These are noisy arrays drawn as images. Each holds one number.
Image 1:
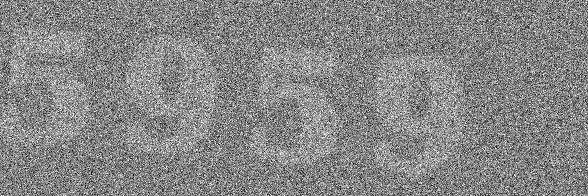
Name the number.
5959
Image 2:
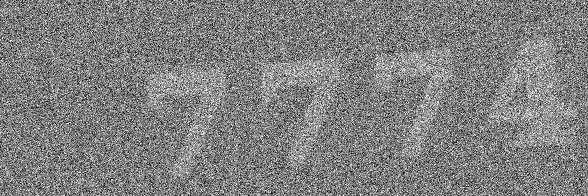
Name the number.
7774
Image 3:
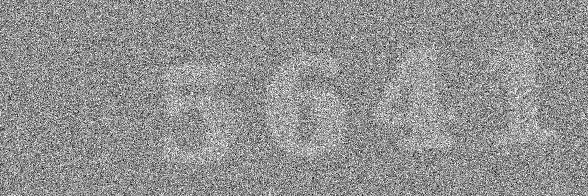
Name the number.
5641
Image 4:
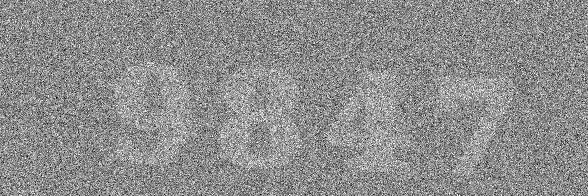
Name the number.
9847
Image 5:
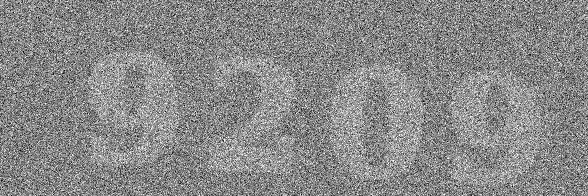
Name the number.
9209
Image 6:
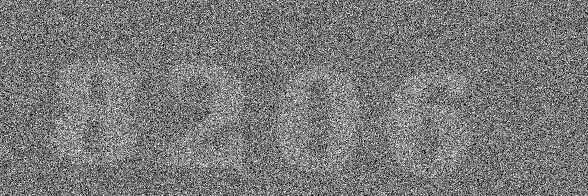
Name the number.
8206
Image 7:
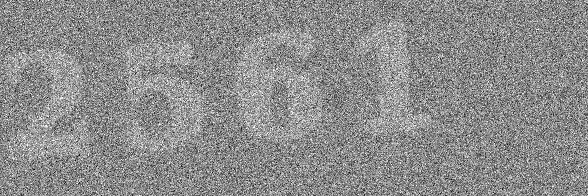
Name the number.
2561
